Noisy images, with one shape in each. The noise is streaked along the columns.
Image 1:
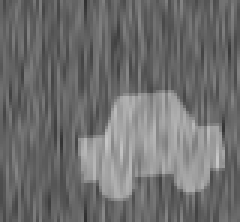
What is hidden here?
light car
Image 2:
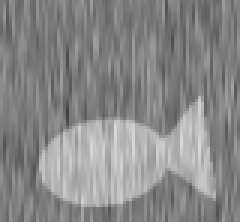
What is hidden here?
light fish
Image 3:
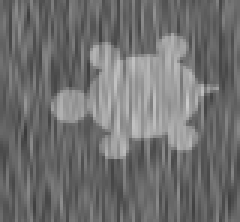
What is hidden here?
light turtle
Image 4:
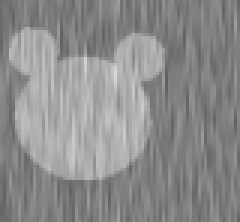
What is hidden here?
light bear's head
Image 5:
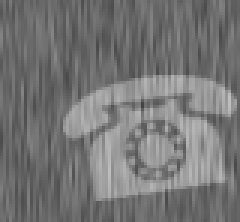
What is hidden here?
light telephone
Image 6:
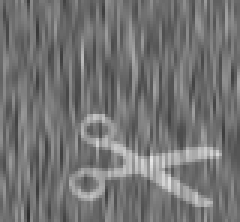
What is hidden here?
light pair of scissors
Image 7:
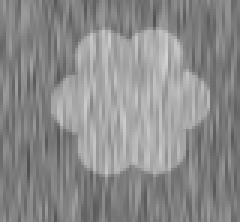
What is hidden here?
light flower
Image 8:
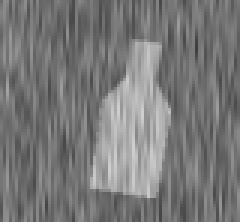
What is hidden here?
light bottle
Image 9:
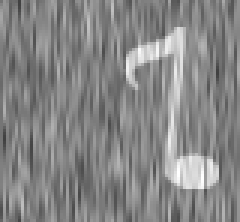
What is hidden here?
light musical note
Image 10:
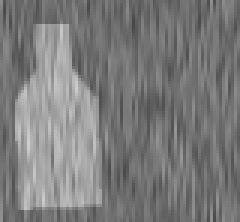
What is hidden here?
light bottle
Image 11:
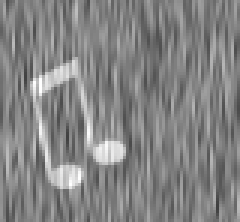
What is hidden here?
light pair of musical notes
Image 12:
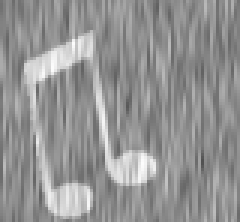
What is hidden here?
light pair of musical notes
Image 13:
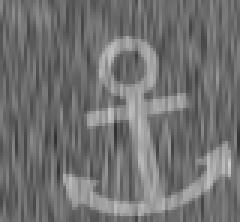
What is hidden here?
light anchor
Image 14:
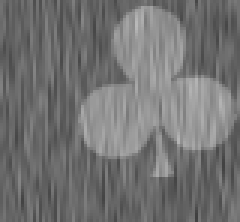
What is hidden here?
light club
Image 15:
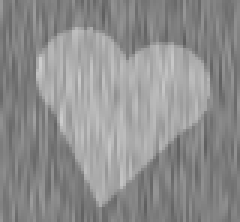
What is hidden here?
light heart
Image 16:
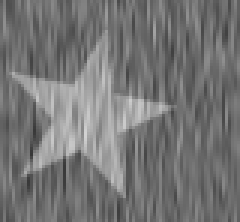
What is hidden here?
light star
